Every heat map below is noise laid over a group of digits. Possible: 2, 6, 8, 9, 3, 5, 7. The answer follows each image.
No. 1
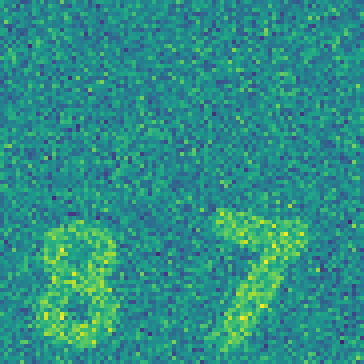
bottom left: light 8; bottom right: light 7
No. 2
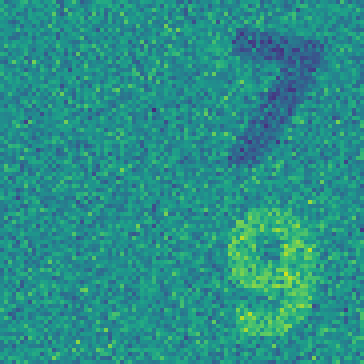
top right: dark 7; bottom right: light 9
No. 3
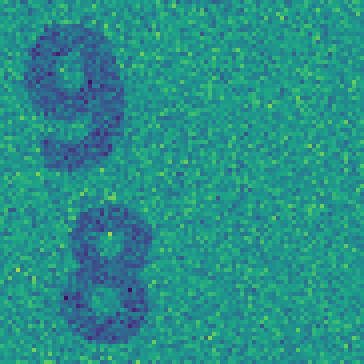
top left: dark 9; bottom left: dark 8
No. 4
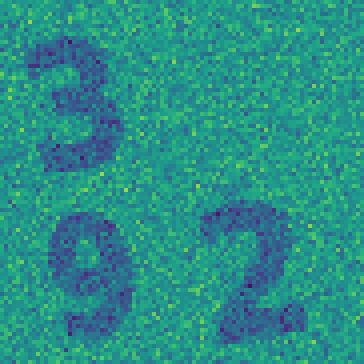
top left: dark 3; bottom left: dark 9; bottom right: dark 2
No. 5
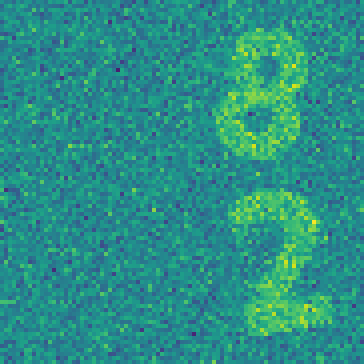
top right: light 8; bottom right: light 2
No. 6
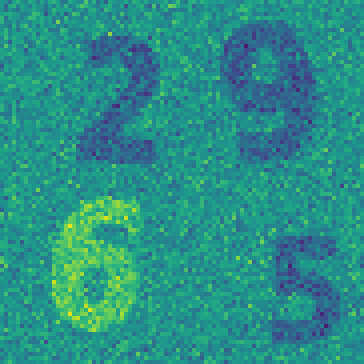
top left: dark 2; top right: dark 9; bottom left: light 6; bottom right: dark 5
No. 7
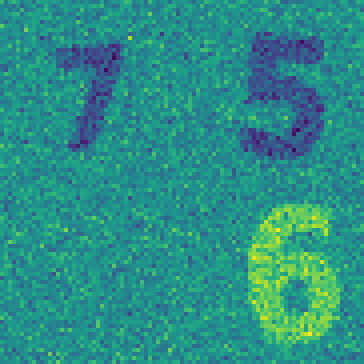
top left: dark 7; top right: dark 5; bottom right: light 6
